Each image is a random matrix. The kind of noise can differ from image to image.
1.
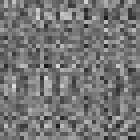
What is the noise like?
low rank plus noise
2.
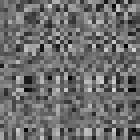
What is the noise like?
low rank plus noise
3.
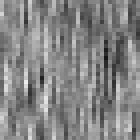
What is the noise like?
streaked along the columns
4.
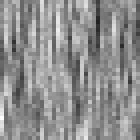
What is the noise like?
streaked along the columns
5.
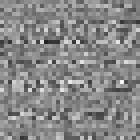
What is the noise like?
rows of uneven size
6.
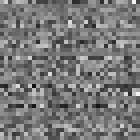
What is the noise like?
rows of uneven size
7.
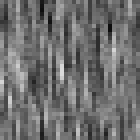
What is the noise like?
streaked along the columns
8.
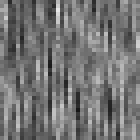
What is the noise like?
streaked along the columns
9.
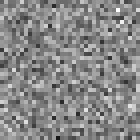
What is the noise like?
independent entries
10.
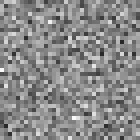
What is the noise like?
independent entries
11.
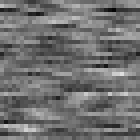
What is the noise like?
streaked along the rows
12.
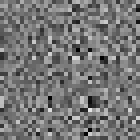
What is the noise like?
low rank plus noise
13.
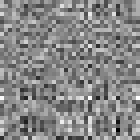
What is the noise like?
low rank plus noise
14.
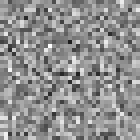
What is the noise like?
low rank plus noise
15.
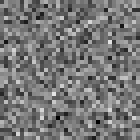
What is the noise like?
independent entries
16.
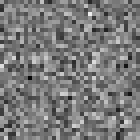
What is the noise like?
low rank plus noise
